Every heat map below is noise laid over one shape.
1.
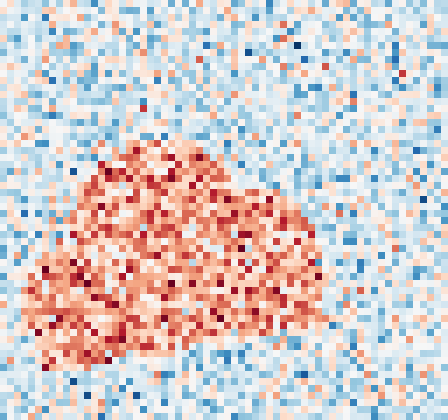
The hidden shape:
cloud
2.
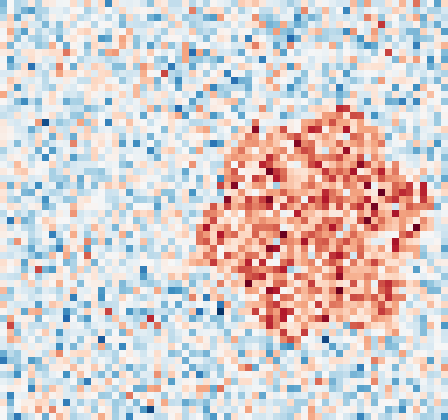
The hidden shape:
flower
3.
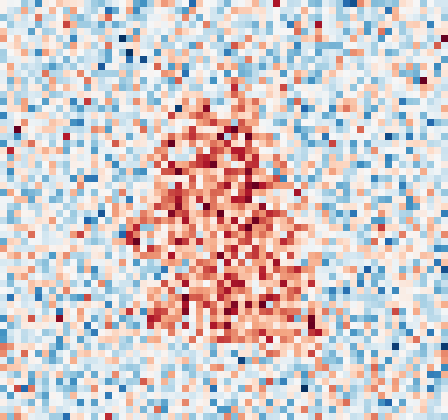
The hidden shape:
chess knight
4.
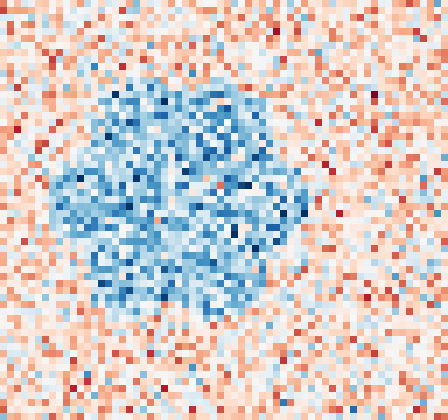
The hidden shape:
flower
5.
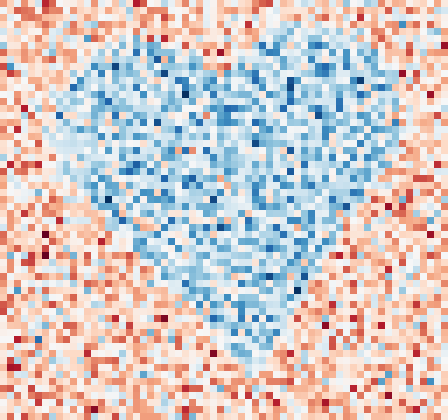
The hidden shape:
heart
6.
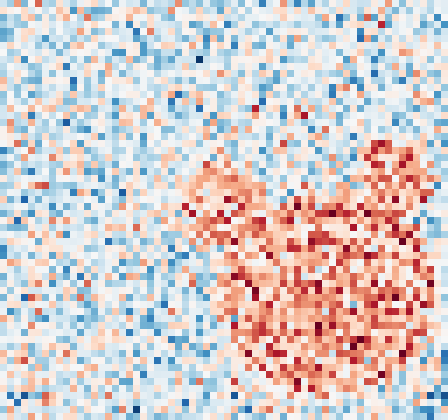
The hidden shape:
bear's head
